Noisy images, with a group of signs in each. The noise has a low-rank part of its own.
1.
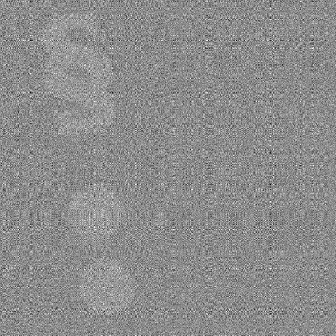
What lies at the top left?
section sign
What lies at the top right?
nothing
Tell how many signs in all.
2
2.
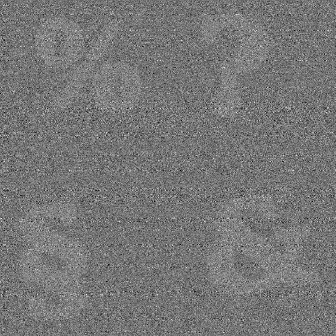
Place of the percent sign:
top left
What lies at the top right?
question mark
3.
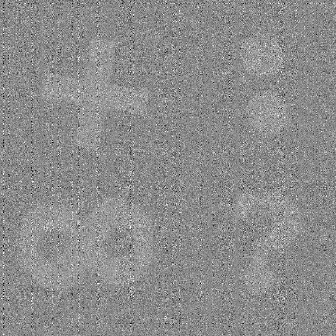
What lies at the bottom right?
question mark
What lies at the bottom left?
infinity sign
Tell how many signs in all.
4
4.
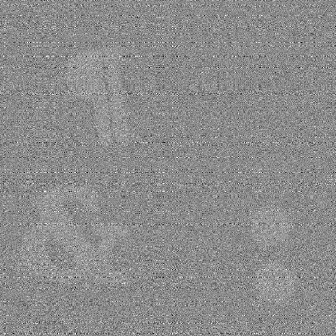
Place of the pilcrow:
top left
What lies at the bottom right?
colon
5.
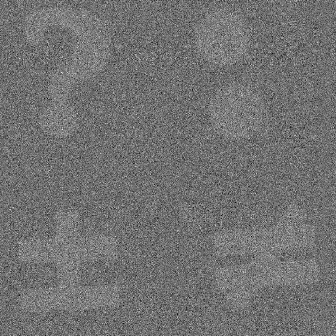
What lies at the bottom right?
not-equal sign
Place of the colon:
top right
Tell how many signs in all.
4
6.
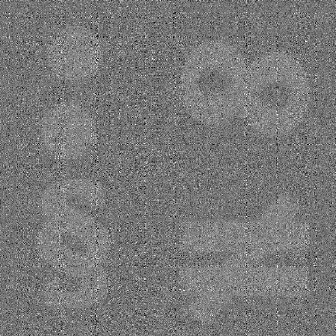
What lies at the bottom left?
section sign
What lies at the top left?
colon
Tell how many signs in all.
4
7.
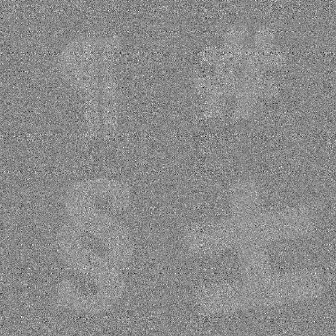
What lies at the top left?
pilcrow
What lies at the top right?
hash sign
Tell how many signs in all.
4
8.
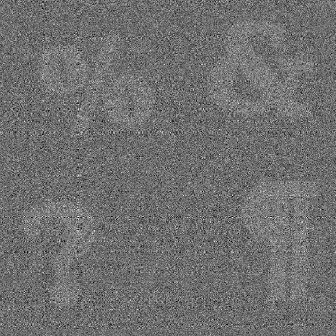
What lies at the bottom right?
pilcrow
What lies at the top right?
ampersand
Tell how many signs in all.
4
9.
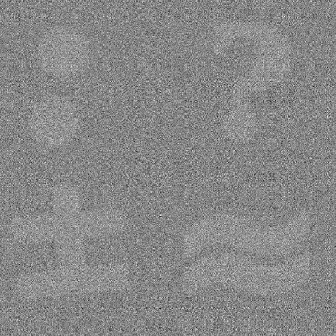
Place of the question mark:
top right
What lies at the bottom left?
plus-minus sign
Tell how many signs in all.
4
